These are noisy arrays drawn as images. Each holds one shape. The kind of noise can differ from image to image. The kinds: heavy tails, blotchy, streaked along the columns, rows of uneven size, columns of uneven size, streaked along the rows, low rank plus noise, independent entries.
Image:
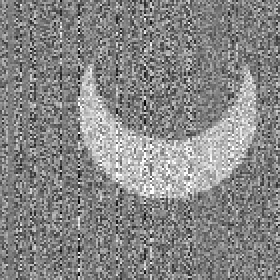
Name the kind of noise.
columns of uneven size
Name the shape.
crescent
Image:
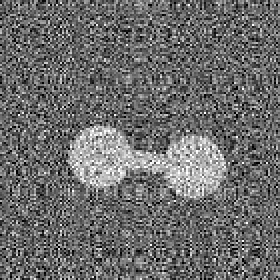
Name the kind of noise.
low rank plus noise
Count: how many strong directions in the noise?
three or four
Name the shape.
dumbbell
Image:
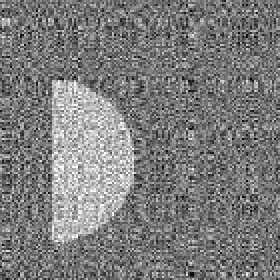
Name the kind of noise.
low rank plus noise
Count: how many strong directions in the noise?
three or four
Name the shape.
half disc
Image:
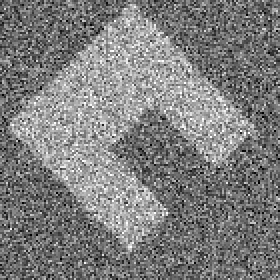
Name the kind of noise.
independent entries
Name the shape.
square with a notch
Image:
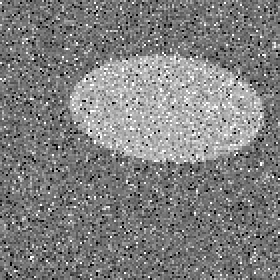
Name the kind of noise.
heavy tails
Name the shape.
ellipse
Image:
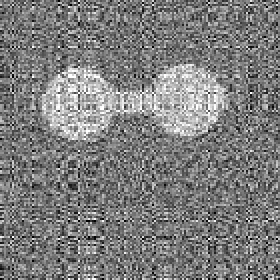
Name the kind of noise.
low rank plus noise
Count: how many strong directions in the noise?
two
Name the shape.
dumbbell
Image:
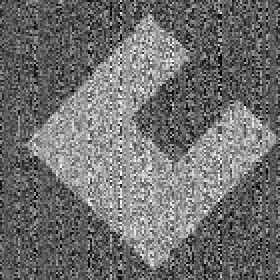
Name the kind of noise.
columns of uneven size
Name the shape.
square with a notch
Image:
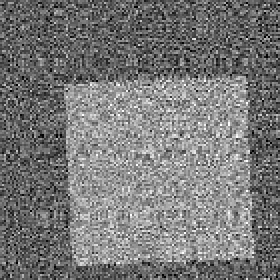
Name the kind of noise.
low rank plus noise
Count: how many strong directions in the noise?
five to eight
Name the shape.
square
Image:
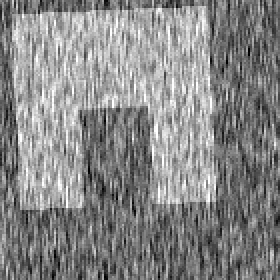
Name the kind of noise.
streaked along the columns
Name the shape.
square with a notch
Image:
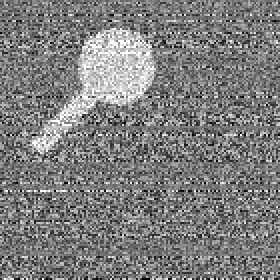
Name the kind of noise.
rows of uneven size
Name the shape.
lollipop
